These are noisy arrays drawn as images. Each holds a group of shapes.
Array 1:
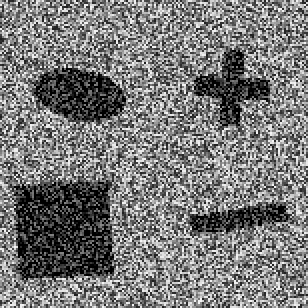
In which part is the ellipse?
top left
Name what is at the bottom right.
bar
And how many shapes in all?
4
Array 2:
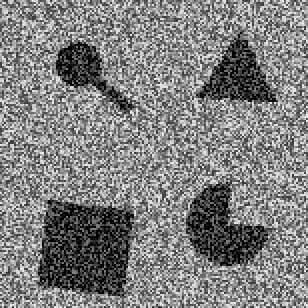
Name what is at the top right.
triangle
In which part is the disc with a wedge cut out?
bottom right
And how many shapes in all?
4
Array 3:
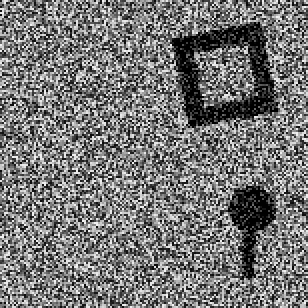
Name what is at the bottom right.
lollipop
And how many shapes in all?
2
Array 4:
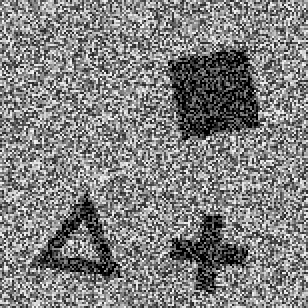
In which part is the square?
top right
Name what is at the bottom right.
cross
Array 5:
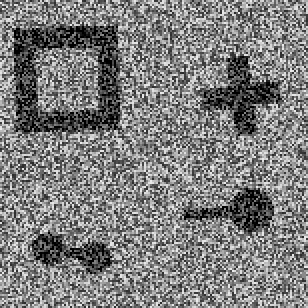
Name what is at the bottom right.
lollipop
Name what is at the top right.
cross
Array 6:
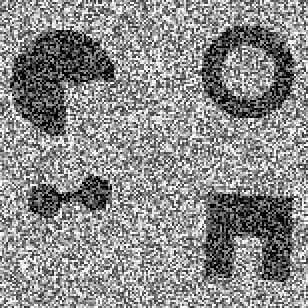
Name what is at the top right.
ring
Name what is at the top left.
disc with a wedge cut out
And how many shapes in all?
4
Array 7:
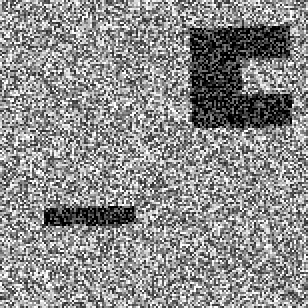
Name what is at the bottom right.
nothing
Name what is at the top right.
square with a notch
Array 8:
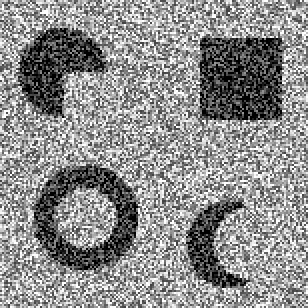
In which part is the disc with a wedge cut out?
top left
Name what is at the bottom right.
crescent
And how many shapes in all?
4
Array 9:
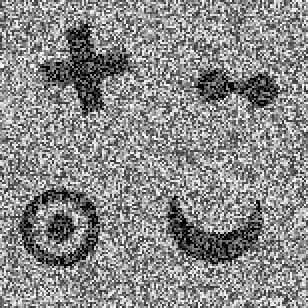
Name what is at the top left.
cross
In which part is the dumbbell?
top right
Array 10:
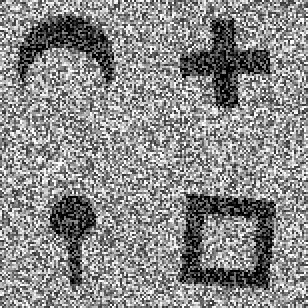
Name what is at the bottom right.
square frame
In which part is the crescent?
top left
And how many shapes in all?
4
